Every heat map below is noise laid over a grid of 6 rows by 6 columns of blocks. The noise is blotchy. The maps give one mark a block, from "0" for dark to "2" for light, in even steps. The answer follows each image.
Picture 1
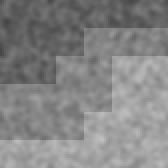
0 0 0 0 0 0
0 0 0 1 1 1
0 0 1 1 2 2
1 1 1 1 2 2
1 1 1 2 2 2
2 2 2 2 2 2
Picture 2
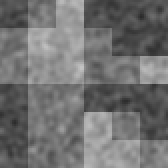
0 1 2 0 0 0
1 2 2 1 0 0
1 2 2 1 1 2
0 1 1 0 0 0
0 1 1 2 1 0
0 1 1 2 2 1
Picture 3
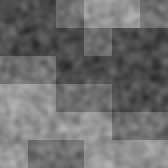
0 0 1 2 2 1
0 0 0 1 0 0
1 1 0 0 0 0
2 2 1 1 0 0
2 2 2 2 1 1
2 1 1 2 2 2
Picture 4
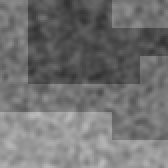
1 0 0 0 1 1
1 0 0 0 0 0
1 0 0 0 0 1
1 1 1 1 1 1
2 2 2 2 1 1
2 2 2 2 2 2
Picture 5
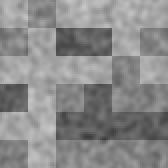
2 1 2 2 2 2
1 2 0 0 2 1
2 2 2 2 1 2
0 2 1 0 1 1
2 2 0 0 0 0
1 2 1 1 1 1
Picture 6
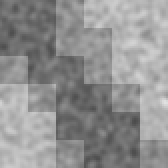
0 0 1 2 2 2
0 0 1 1 2 2
1 0 0 1 2 2
2 1 0 0 1 2
2 2 0 0 0 2
2 2 1 0 0 1
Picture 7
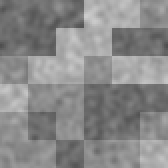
0 0 0 2 2 1
0 0 2 2 0 0
1 2 2 1 2 2
2 1 1 0 0 0
1 0 1 0 0 1
1 1 0 1 1 2
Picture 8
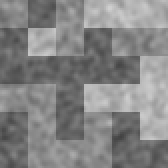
1 0 1 2 2 2
0 2 1 0 1 1
0 0 0 0 0 2
1 1 0 2 2 2
0 1 0 1 0 2
0 1 1 1 0 0
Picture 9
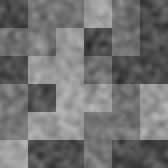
0 1 1 2 1 0
1 1 2 0 1 0
0 2 2 1 0 0
1 0 2 2 1 2
1 2 2 1 1 2
2 0 0 1 0 0
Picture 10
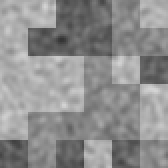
2 2 0 0 1 2
2 0 0 0 1 1
2 2 2 1 2 0
2 2 2 1 1 2
2 1 1 1 1 2
0 1 0 2 0 1
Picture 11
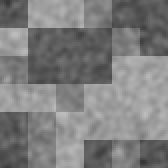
0 2 2 1 0 0
2 0 0 0 1 0
1 0 0 0 2 2
2 2 1 2 2 2
0 1 2 2 2 2
0 1 2 0 1 0
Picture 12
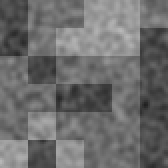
0 1 1 2 2 1
0 1 2 2 2 0
1 0 1 1 1 0
1 1 0 0 1 0
1 2 1 1 1 0
2 0 2 1 1 0
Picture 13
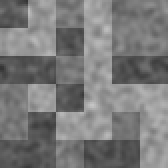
0 2 1 2 1 1
2 2 0 2 1 1
0 0 1 2 0 0
1 2 0 2 2 2
1 0 2 2 1 2
0 0 1 0 0 2
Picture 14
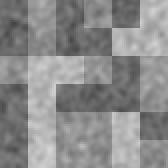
0 1 0 1 0 2
0 1 0 0 2 2
1 2 2 1 0 1
0 2 0 0 0 1
0 2 1 1 2 0
0 2 1 1 2 1
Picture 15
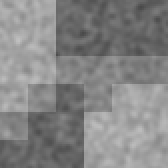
2 2 0 0 0 0
2 2 0 0 0 0
2 2 1 1 1 1
2 1 0 1 2 2
1 0 0 2 2 2
0 0 0 2 2 2
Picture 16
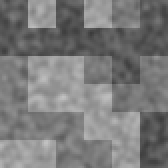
0 2 0 2 1 0
0 0 0 0 0 0
1 2 2 1 0 1
1 2 2 2 1 1
1 1 1 2 2 0
2 2 1 1 2 0
